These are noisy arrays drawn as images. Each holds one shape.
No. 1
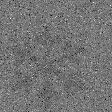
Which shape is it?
snowflake
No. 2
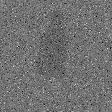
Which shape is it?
bottle
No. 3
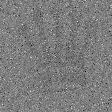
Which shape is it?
chess queen
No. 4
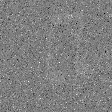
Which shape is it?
pair of musical notes
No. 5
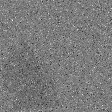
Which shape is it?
chess knight
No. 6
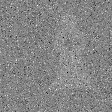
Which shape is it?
chess bishop
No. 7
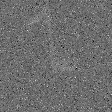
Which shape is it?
musical note
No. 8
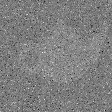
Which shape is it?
teapot
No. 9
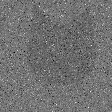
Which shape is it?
cat's head
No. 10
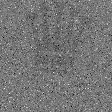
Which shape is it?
chess queen
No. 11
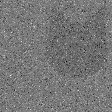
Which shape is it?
cat's head
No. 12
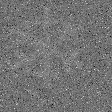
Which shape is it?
snowflake
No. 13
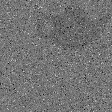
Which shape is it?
teapot
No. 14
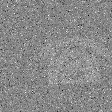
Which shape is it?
telephone
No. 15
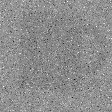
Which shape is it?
cup
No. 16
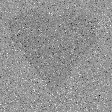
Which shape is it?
heart
